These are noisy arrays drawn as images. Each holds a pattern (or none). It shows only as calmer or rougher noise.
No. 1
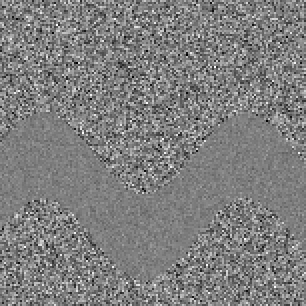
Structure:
a wavy band
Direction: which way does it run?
left to right
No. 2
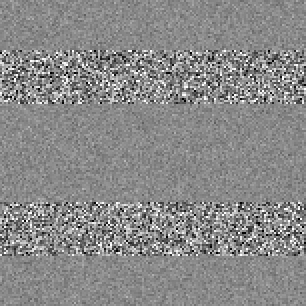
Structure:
horizontal stripes
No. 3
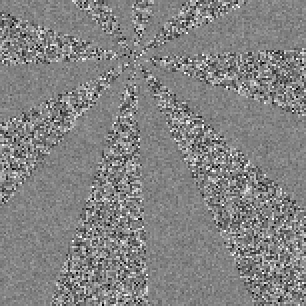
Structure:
spokes from one point
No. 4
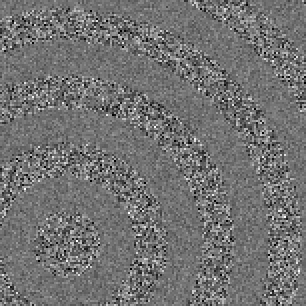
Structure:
rings round one point
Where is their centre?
bottom left
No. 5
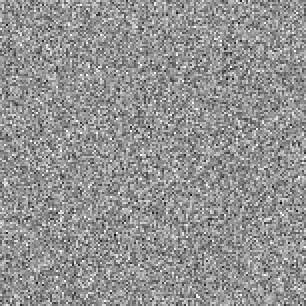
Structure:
only noise
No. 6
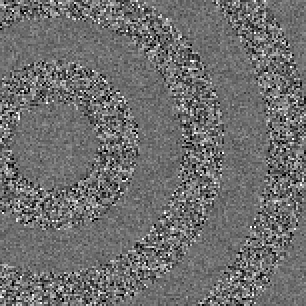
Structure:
rings round one point
